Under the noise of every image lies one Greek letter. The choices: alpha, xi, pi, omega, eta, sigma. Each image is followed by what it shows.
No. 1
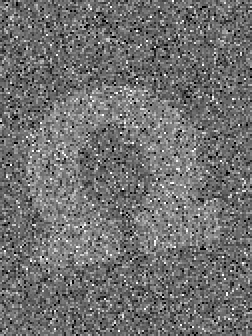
omega
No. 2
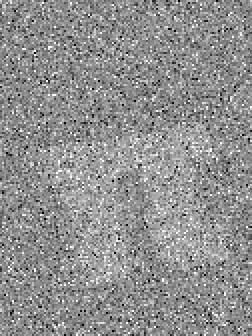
pi
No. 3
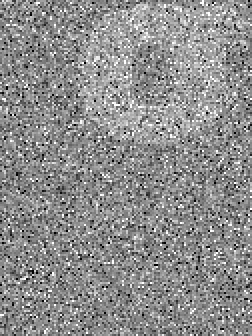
sigma
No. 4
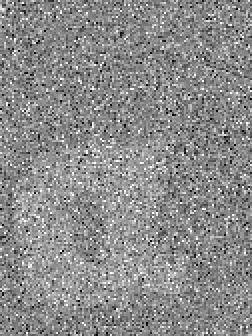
alpha
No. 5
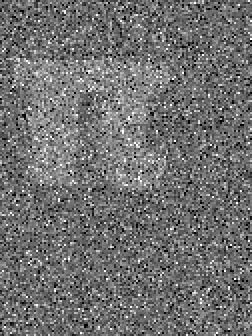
pi
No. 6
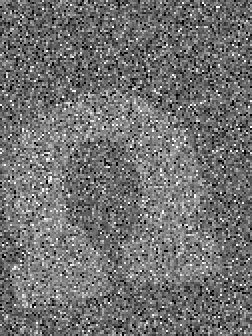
omega
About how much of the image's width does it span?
nearly all
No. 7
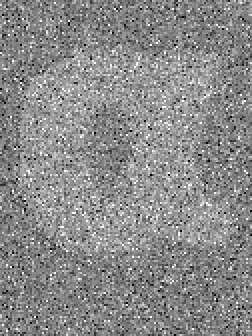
alpha
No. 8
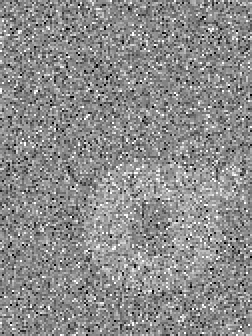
sigma
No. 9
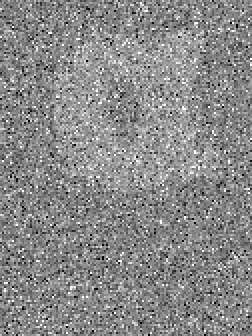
alpha
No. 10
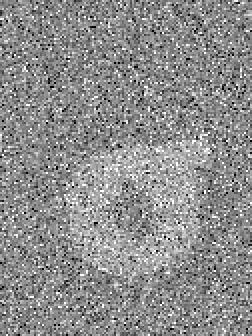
sigma
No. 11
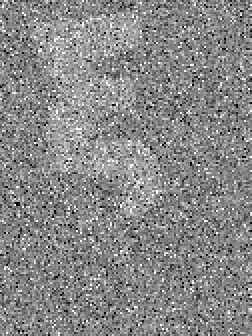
xi
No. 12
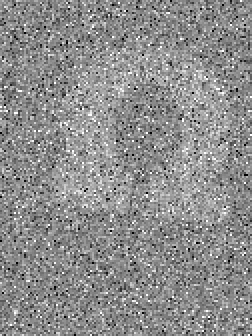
omega
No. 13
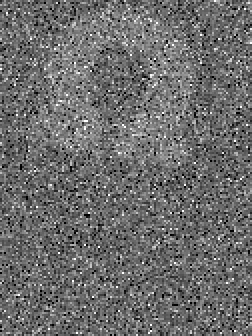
omega
